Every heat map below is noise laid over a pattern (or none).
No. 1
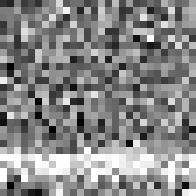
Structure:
one horizontal stripe
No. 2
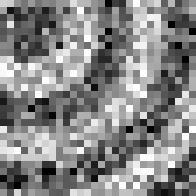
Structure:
rings round one point
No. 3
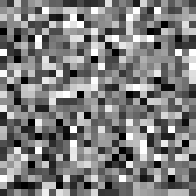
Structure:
only noise
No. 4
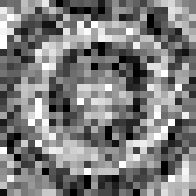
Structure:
rings round one point
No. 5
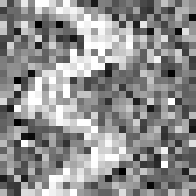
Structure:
a wavy band
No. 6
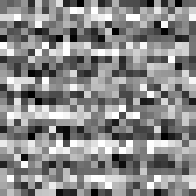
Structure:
horizontal stripes
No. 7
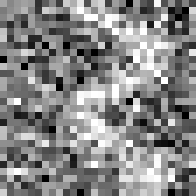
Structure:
a wavy band
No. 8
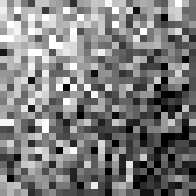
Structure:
a smooth slope
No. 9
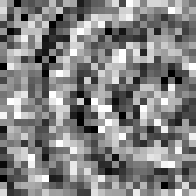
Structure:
rings round one point
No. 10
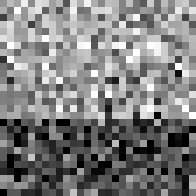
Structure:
a sharp edge
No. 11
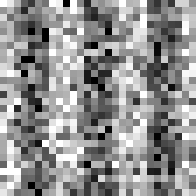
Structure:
vertical stripes
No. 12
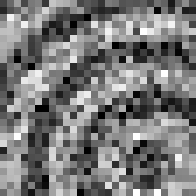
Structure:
rings round one point
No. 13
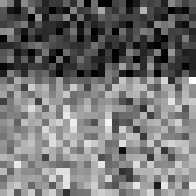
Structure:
a sharp edge
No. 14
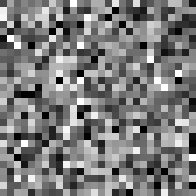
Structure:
only noise
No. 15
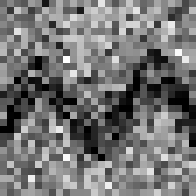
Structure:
a wavy band
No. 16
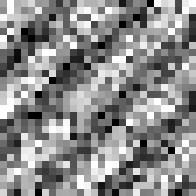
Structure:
diagonal stripes
